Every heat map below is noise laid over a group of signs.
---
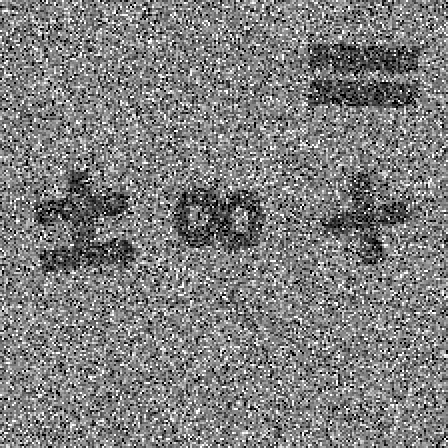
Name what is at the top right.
equals sign
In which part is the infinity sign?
centre
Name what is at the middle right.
plus sign
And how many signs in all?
4
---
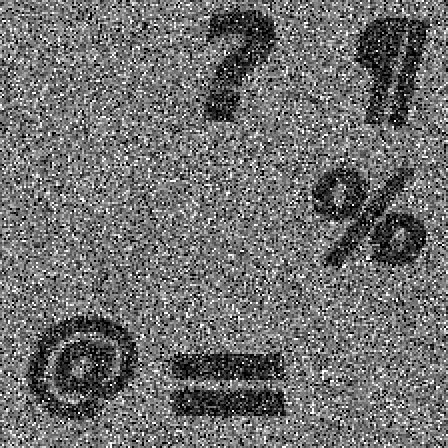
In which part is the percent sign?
middle right
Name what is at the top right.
pilcrow
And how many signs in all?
5
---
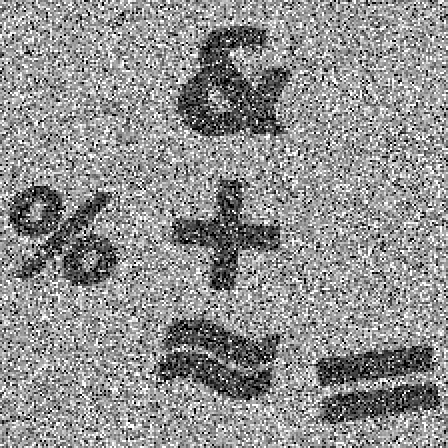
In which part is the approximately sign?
bottom middle
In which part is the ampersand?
top middle
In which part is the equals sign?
bottom right
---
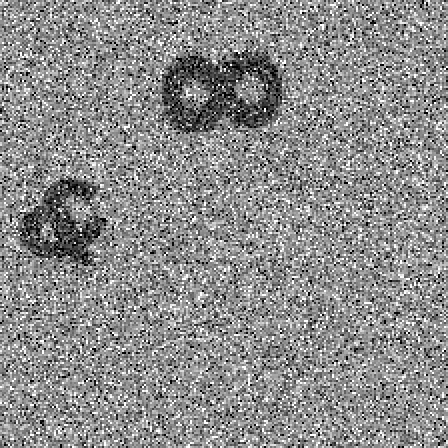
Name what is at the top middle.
infinity sign
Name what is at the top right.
nothing
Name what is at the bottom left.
nothing
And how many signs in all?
2
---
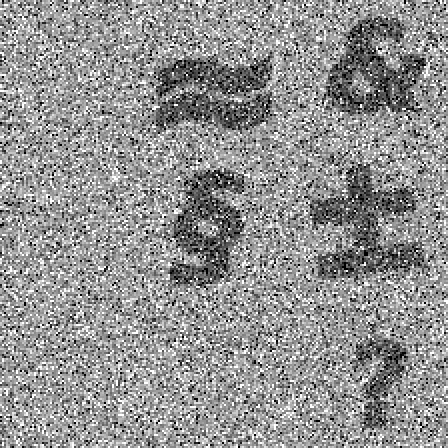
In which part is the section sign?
centre
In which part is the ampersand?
top right
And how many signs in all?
5
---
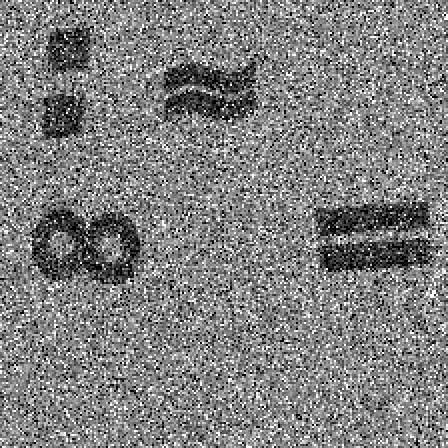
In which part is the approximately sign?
top middle
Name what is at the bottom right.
nothing
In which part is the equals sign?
middle right
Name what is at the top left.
colon
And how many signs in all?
4
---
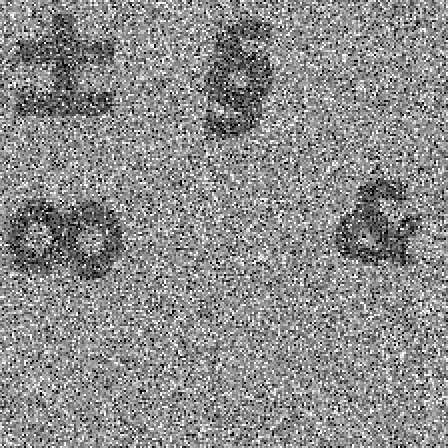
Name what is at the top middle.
section sign
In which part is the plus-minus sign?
top left
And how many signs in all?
4
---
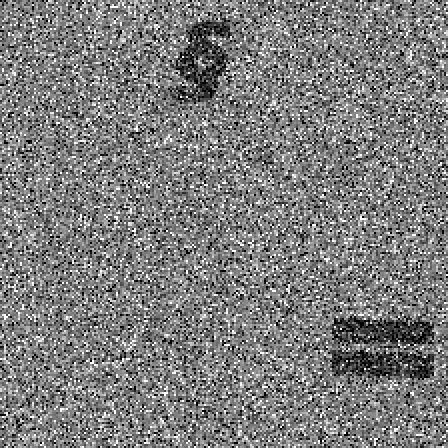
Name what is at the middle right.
nothing
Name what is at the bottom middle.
nothing
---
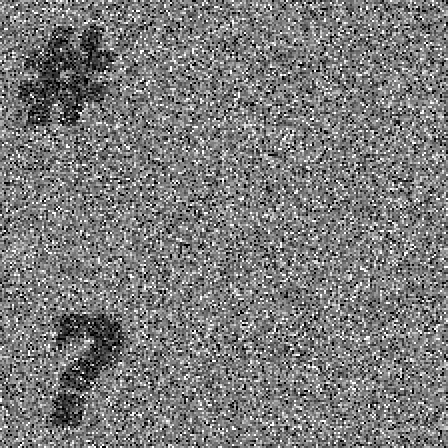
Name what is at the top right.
nothing
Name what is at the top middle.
nothing
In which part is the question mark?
bottom left
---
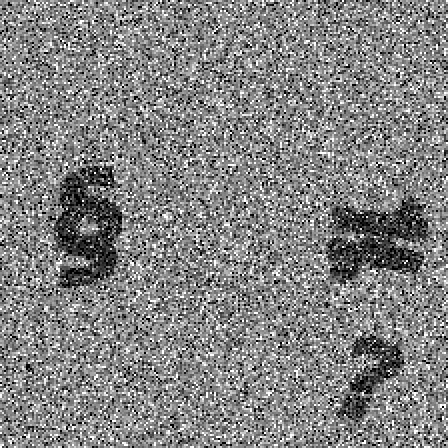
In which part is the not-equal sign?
middle right
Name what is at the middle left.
section sign
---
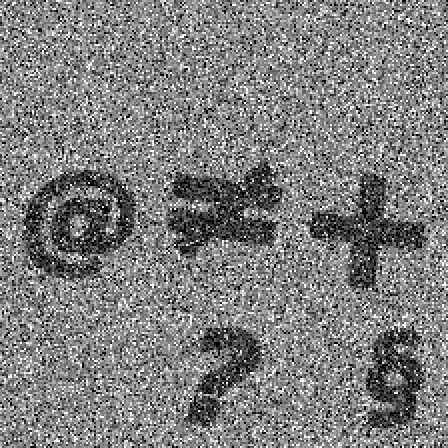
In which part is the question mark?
bottom middle
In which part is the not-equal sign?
centre
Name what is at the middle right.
plus sign
